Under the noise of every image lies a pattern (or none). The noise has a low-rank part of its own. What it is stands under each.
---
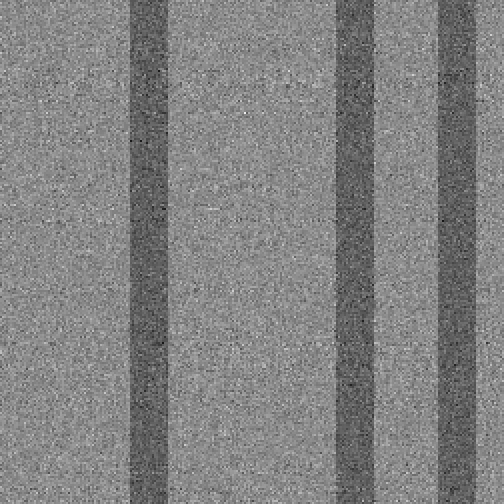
bands of columns
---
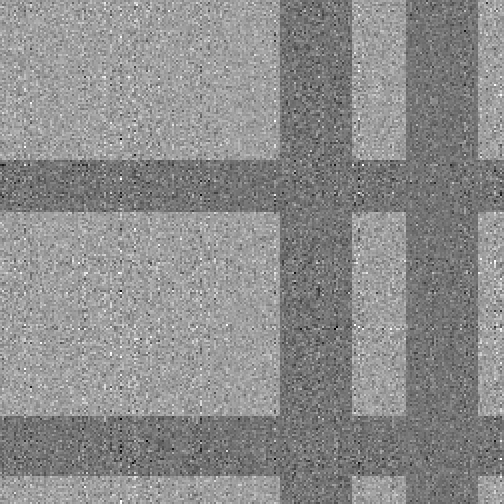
bands of rows crossing bands of columns
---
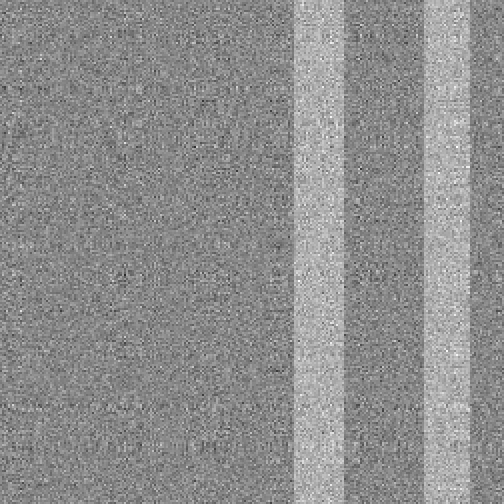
bands of columns
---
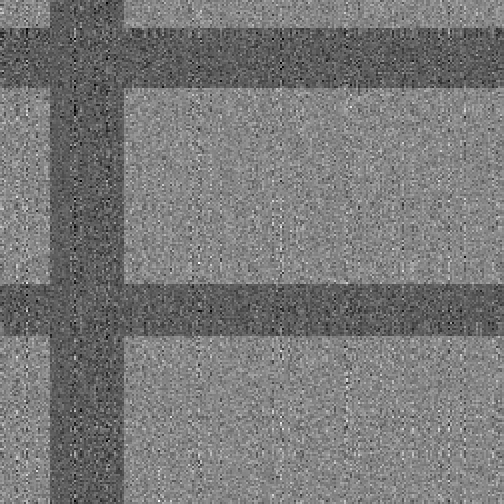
bands of rows crossing bands of columns
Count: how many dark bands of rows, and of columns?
2 and 1
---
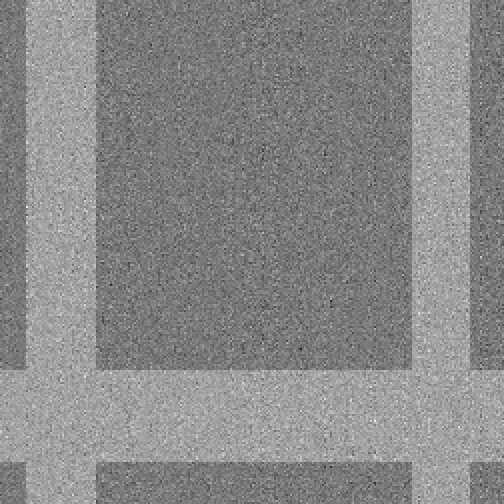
bands of rows crossing bands of columns
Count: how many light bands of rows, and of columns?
1 and 2
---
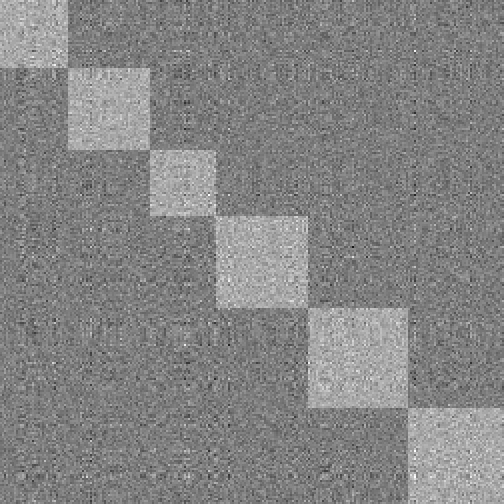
blocks along the diagonal
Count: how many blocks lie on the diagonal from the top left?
6
